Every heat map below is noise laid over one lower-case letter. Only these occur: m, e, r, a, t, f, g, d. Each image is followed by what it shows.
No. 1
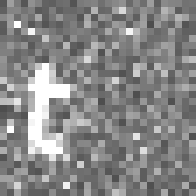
t
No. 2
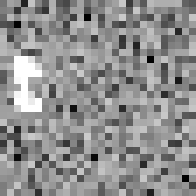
t
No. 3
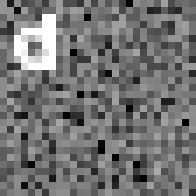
d
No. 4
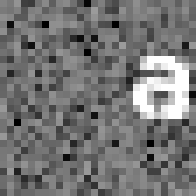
a
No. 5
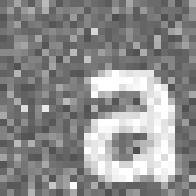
a
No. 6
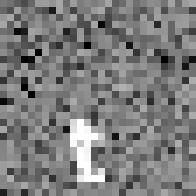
t
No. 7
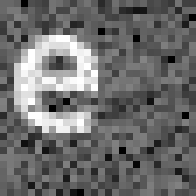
e
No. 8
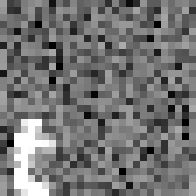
t
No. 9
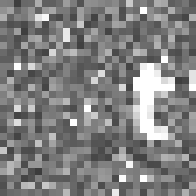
t
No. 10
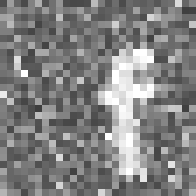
f
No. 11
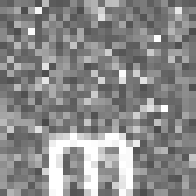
m
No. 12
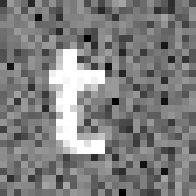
t
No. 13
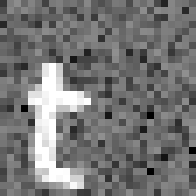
t
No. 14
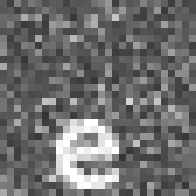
e
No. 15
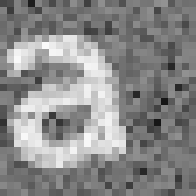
a
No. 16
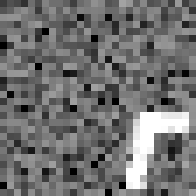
r
